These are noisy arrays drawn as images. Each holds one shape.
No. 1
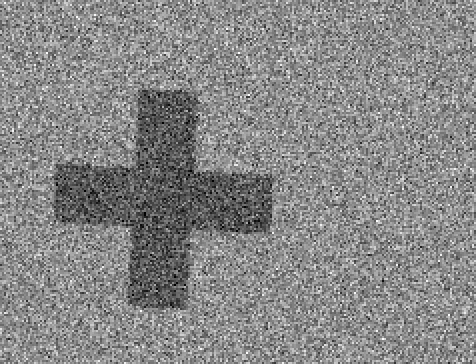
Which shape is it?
cross
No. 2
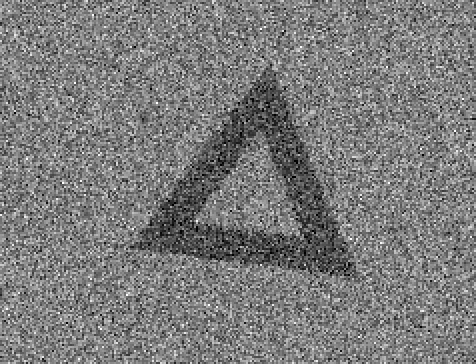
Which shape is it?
triangle frame
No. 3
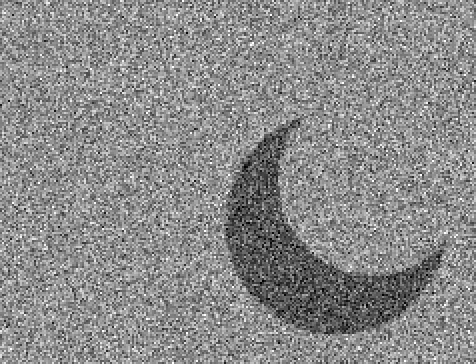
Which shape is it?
crescent
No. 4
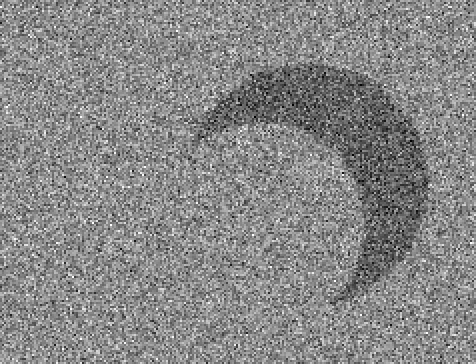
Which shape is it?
crescent
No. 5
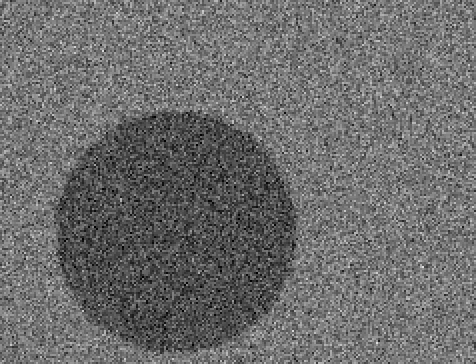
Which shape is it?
disc
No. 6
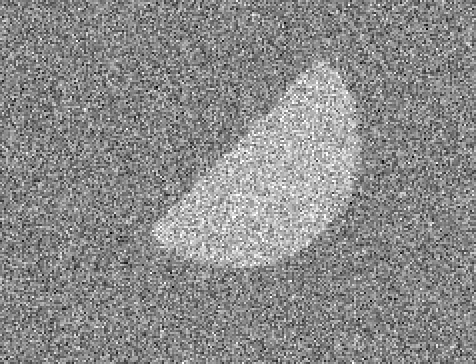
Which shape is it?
half disc
